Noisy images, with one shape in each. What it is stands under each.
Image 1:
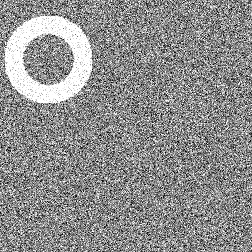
ring
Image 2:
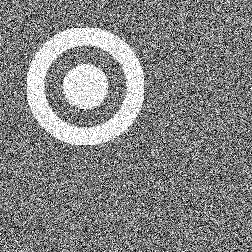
bullseye
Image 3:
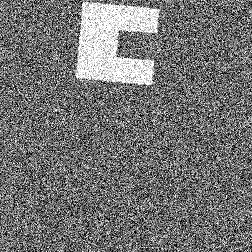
square with a notch
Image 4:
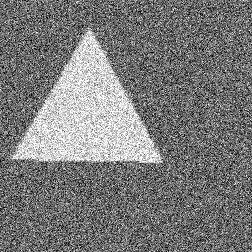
triangle
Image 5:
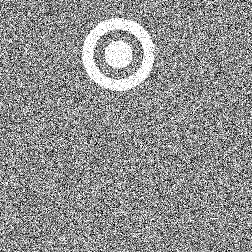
bullseye
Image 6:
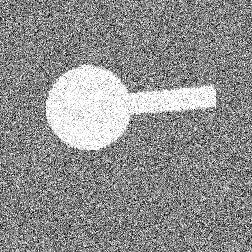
lollipop
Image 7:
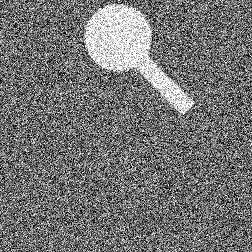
lollipop
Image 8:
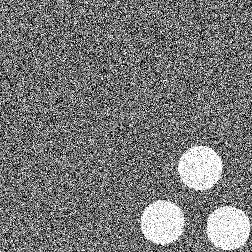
three dots
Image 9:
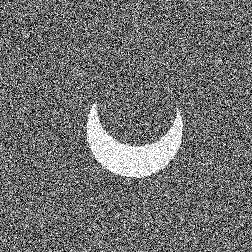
crescent
